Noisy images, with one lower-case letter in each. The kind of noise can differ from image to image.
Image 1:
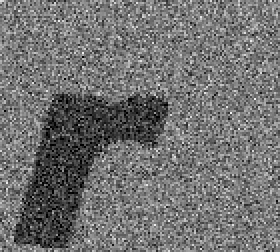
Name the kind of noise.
independent entries
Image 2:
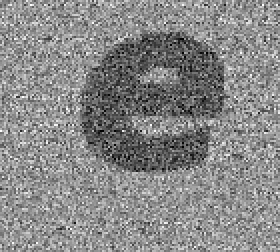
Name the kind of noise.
rows of uneven size
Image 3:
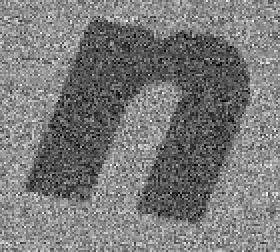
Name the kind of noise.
rows of uneven size
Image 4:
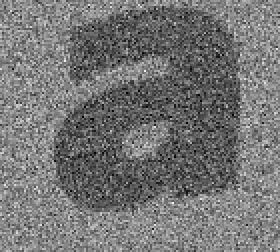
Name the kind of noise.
low rank plus noise
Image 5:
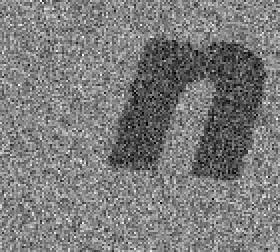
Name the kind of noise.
low rank plus noise
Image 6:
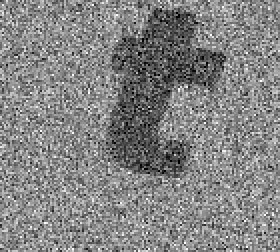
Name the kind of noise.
low rank plus noise
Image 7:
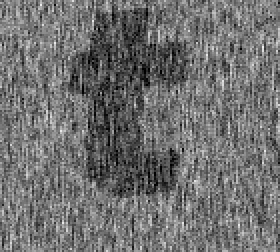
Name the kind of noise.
streaked along the columns
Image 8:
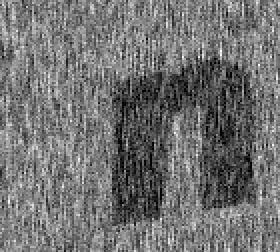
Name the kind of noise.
streaked along the columns
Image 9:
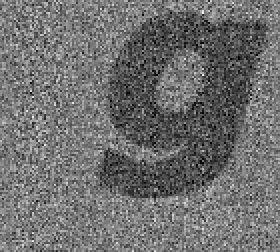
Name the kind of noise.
columns of uneven size
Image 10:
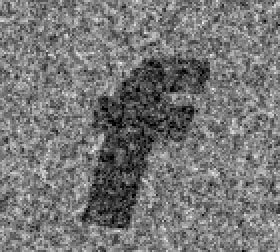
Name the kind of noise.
blotchy
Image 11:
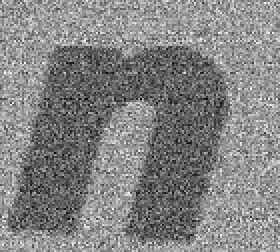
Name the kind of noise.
rows of uneven size
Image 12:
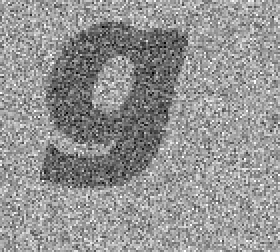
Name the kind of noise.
independent entries
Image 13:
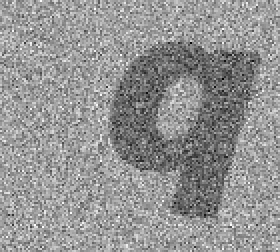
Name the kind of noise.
low rank plus noise
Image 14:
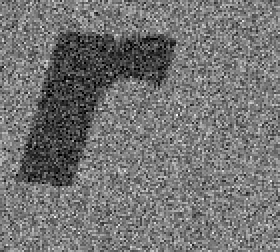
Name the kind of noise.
independent entries
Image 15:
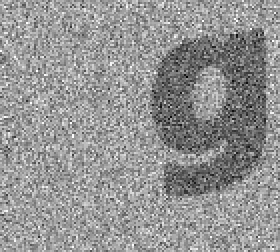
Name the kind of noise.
low rank plus noise
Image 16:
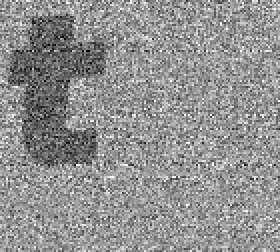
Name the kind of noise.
rows of uneven size
